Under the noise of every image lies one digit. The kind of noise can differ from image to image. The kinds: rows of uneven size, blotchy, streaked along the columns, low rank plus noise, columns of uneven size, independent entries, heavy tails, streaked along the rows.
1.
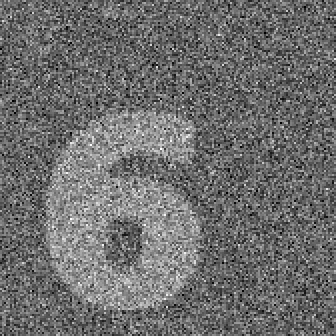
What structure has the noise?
independent entries
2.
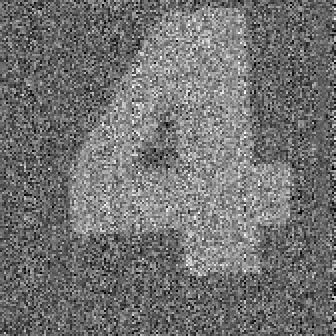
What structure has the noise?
columns of uneven size
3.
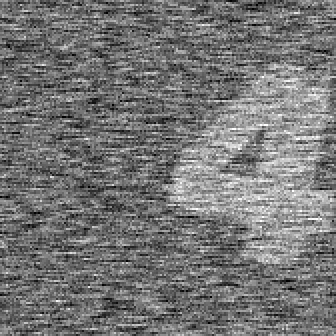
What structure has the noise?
streaked along the rows
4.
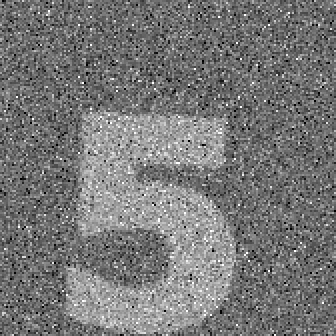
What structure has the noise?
heavy tails
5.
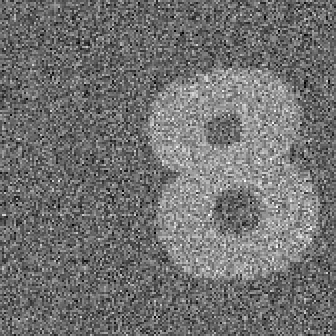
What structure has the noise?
low rank plus noise
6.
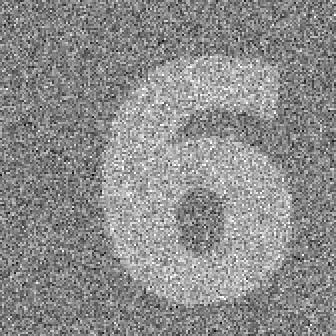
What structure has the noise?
independent entries
